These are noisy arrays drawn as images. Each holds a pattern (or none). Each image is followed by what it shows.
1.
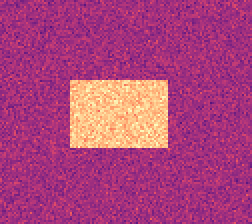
one block
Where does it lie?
centre
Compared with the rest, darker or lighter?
lighter
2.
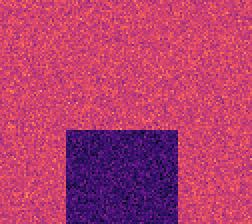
one block
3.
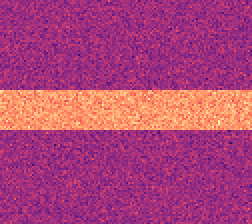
one band of rows
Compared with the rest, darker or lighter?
lighter
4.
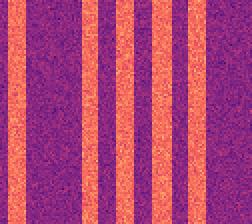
bands of columns
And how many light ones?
5
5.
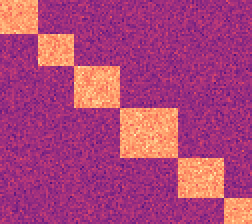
blocks along the diagonal
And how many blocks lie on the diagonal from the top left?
6
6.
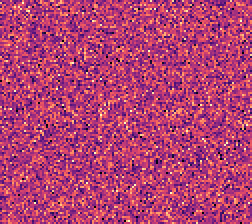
only noise
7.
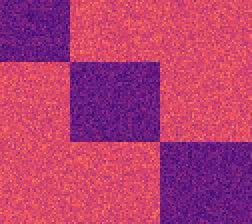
blocks along the diagonal
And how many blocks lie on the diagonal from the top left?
3
